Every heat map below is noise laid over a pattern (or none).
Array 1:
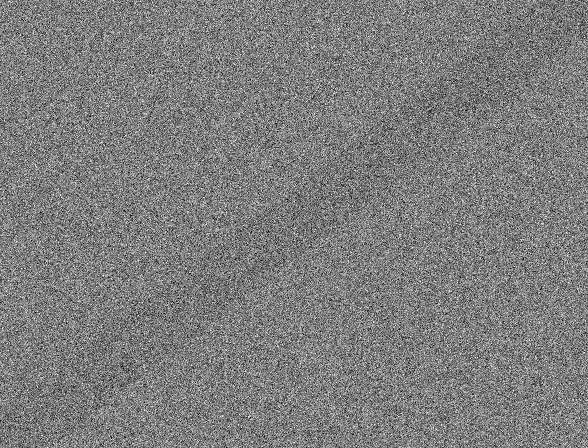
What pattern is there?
a diagonal band
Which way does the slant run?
bottom left to top right
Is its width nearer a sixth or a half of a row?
a sixth
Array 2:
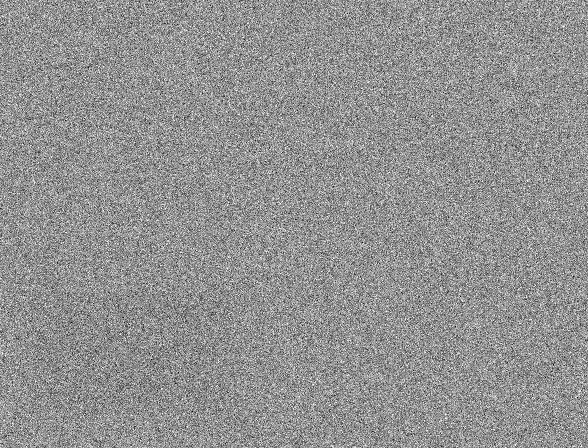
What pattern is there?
one block
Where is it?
bottom left
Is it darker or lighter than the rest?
darker
